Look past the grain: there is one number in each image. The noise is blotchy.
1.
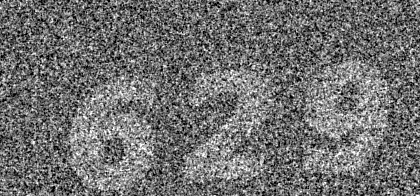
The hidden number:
629
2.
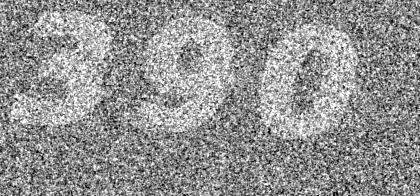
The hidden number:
390
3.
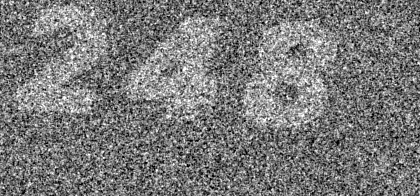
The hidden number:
248
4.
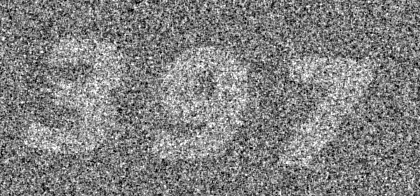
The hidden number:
397
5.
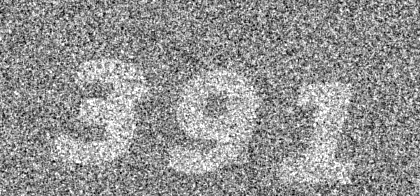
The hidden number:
391
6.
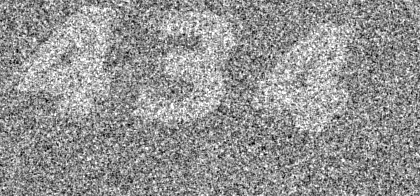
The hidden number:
434
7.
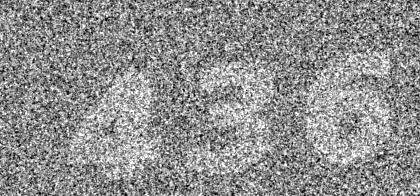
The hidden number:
436
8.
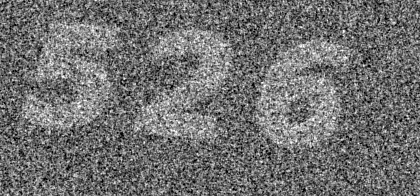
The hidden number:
526
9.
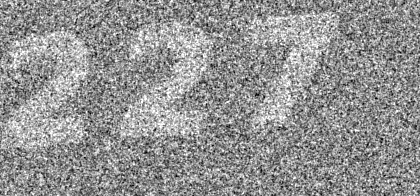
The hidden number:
227
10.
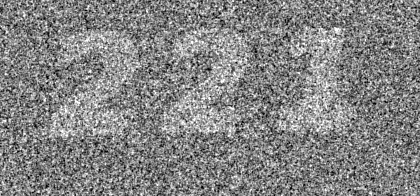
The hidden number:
221
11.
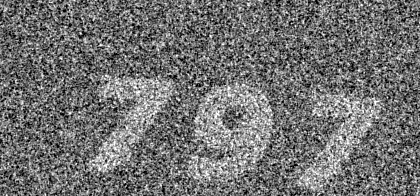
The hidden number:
797
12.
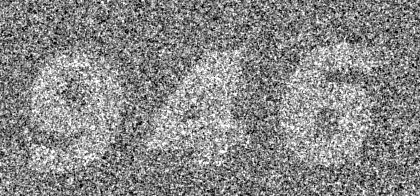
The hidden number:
946
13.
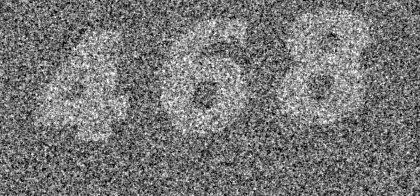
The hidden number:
468
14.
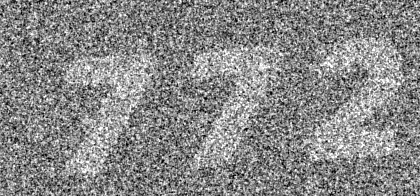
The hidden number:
772
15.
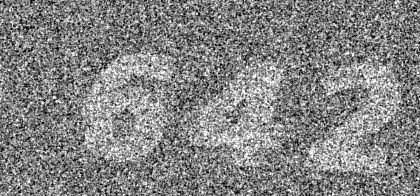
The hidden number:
642
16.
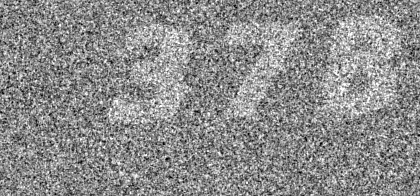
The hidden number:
378
